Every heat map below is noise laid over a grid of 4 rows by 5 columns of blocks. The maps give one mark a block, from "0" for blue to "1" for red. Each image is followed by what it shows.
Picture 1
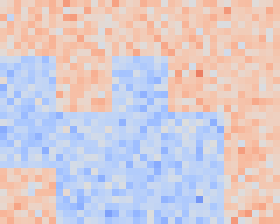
11111
01011
00001
10001
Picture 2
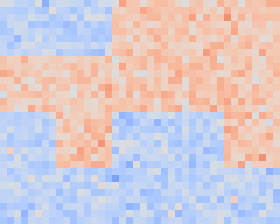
00111
11111
01001
00000
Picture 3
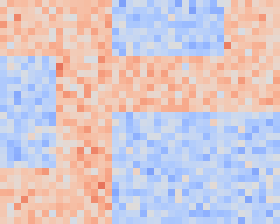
11001
01111
01000
11000
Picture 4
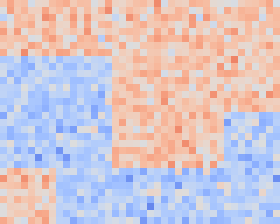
11111
00111
00110
10000
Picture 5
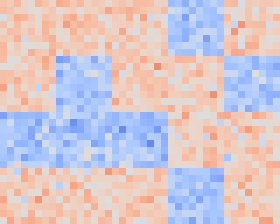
11101
10110
00011
11101
